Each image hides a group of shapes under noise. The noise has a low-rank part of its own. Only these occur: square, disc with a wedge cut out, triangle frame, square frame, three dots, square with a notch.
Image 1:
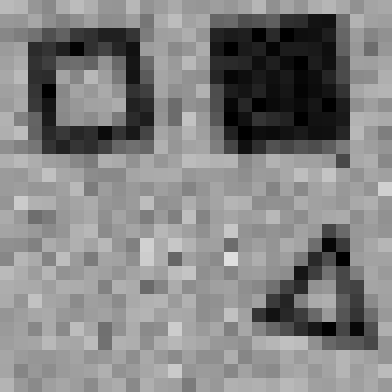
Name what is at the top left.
square frame
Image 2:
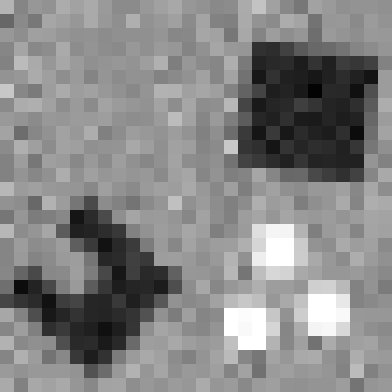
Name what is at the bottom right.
three dots
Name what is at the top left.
nothing
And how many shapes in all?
3
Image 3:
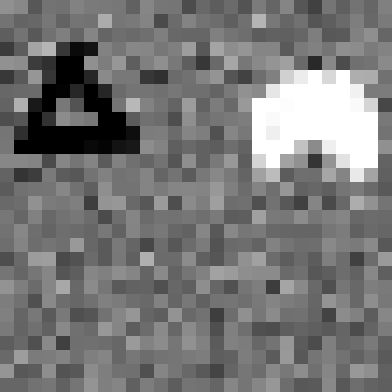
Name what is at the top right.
disc with a wedge cut out
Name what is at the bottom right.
nothing
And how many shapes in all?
2
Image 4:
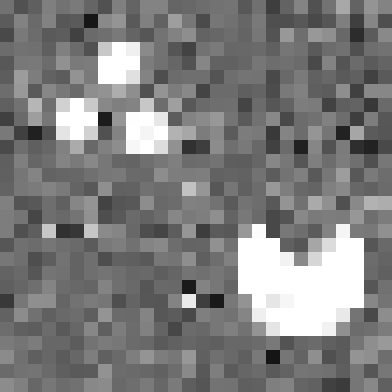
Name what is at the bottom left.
nothing
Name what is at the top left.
three dots
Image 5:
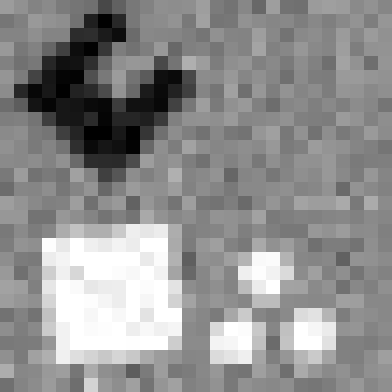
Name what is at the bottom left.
square
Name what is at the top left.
square with a notch
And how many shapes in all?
3
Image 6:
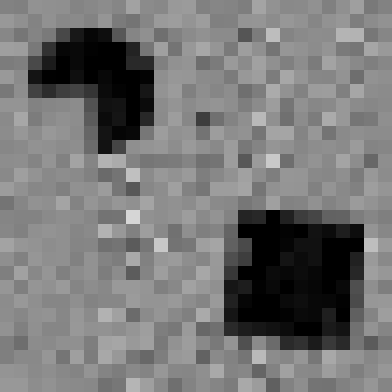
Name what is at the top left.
disc with a wedge cut out
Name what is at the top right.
nothing
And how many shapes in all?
2
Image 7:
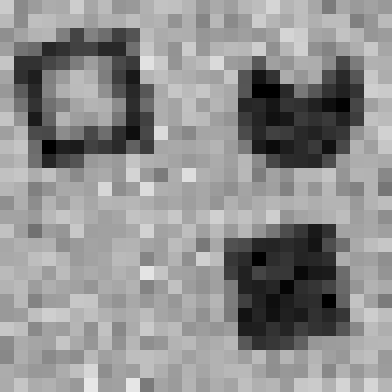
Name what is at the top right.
disc with a wedge cut out
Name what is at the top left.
square frame
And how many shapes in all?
3
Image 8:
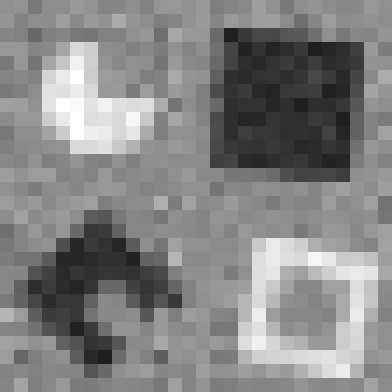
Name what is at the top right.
square
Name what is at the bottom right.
square frame
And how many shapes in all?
4
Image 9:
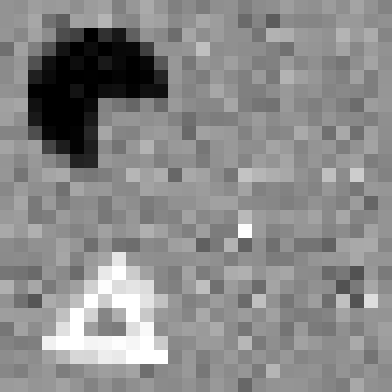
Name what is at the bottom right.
nothing
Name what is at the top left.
disc with a wedge cut out
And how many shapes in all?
2
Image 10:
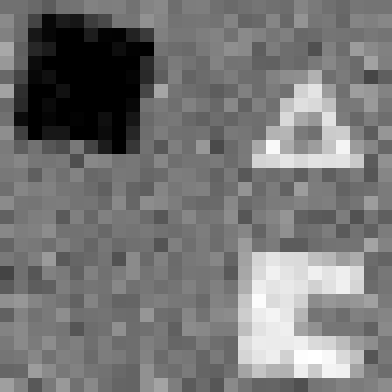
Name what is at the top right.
triangle frame
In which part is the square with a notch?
bottom right
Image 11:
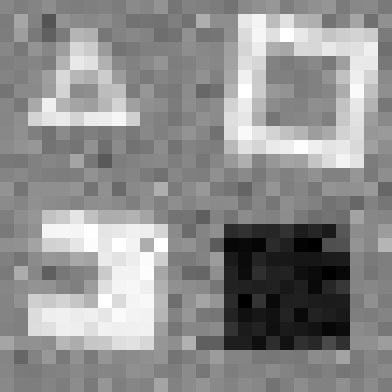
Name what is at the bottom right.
square
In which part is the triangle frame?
top left
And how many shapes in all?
4
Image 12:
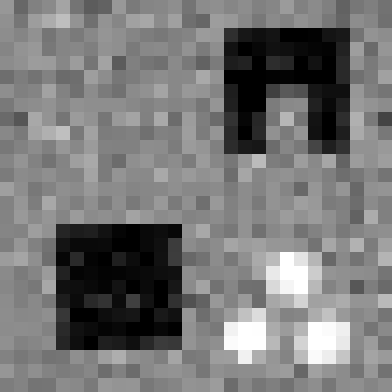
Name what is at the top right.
square with a notch
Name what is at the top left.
nothing
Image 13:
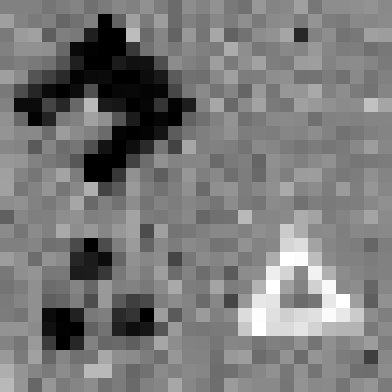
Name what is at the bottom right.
triangle frame
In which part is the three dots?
bottom left
